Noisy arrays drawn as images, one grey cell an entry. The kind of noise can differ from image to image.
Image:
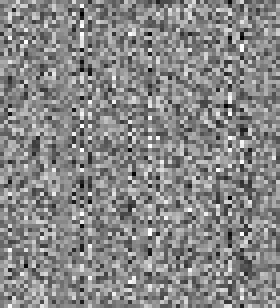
columns of uneven size
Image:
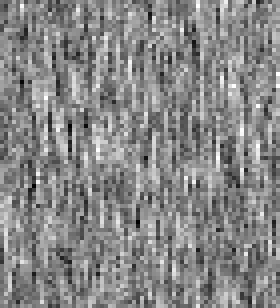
streaked along the columns
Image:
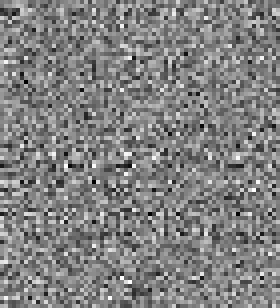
low rank plus noise
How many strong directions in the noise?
three or four
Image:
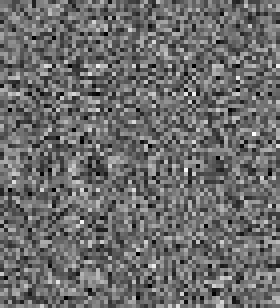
low rank plus noise
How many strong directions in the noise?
one
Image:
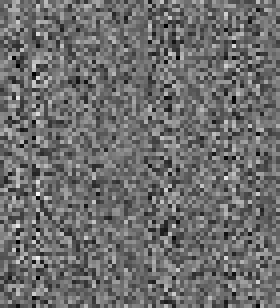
columns of uneven size
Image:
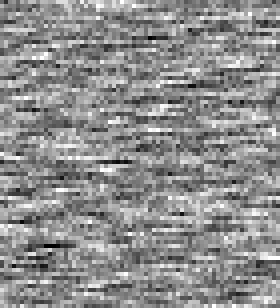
streaked along the rows
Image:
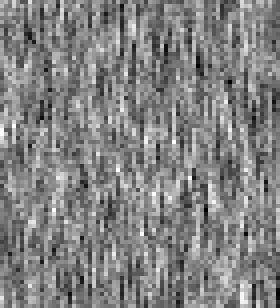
streaked along the columns
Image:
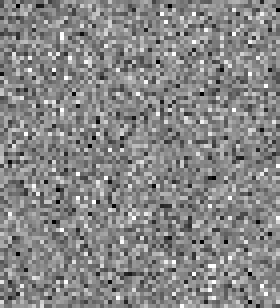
heavy tails
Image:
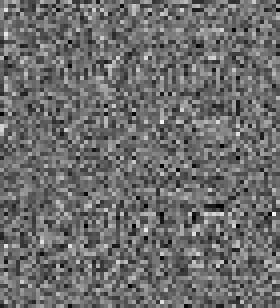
low rank plus noise
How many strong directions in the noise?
five to eight
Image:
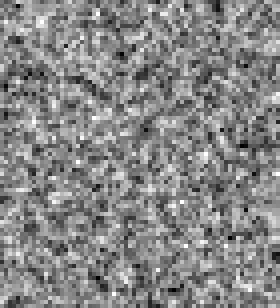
blotchy
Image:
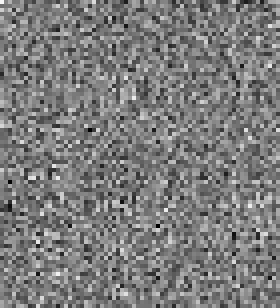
low rank plus noise
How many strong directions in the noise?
three or four
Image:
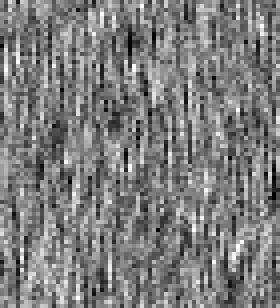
streaked along the columns
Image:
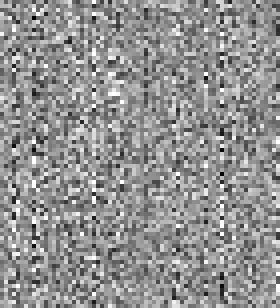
columns of uneven size
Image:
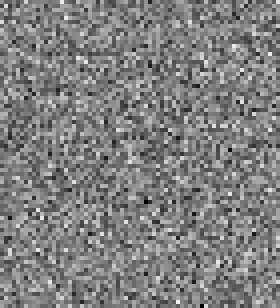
independent entries
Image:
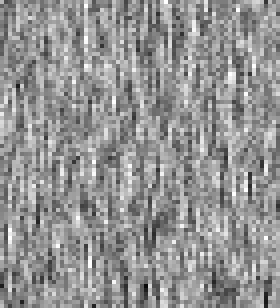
streaked along the columns
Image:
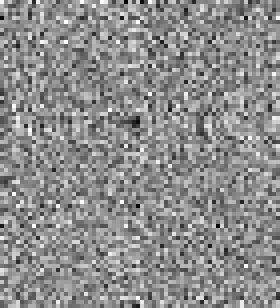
low rank plus noise
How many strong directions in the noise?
two
